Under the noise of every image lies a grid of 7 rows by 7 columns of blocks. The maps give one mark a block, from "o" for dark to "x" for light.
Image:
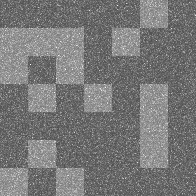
o o o o o x o
x x x o x o o
x o x o o o o
o x o x o x o
o o o o o x o
o x o o o x o
x o x o o o o
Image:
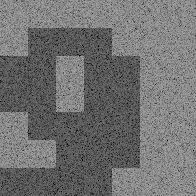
x x x x x x x
x o o o x x x
o o x o o x x
o o x o o x x
x o o o o x x
x x o o o x x
o o o o x x x
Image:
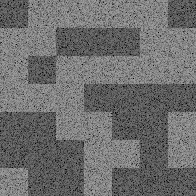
o x x x x x o
x x o o o x x
x o x x x x x
x x x o o o o
o o x x o o x
o o o x x o x
x o o x o o o
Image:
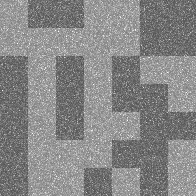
x o o x x o o
x x x x x o o
o x o x o x x
o x o x o o x
o x o x x o o
o x x x o o x
o x x o x o x
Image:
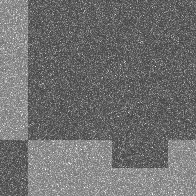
x o o o o o o
x o o o o o o
x o o o o o o
x o o o o o o
x o o o o o o
o x x x o o x
o x x x x x x
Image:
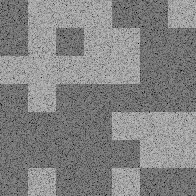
o x x x o o x
o x o x x o o
x x x x x o o
o x o o o o o
o o o o x x x
o o o o o x x
o x o o x o o
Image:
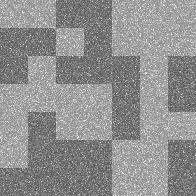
x x o o x x x
o o x o x x x
o x o o o x o
x x x x o x o
x o x x o x x
x o o o x x o
o o o o x x o
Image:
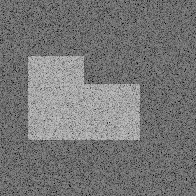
o o o o o o o
o o o o o o o
o x x o o o o
o x x x x o o
o x x x x o o
o o o o o o o
o o o o o o o
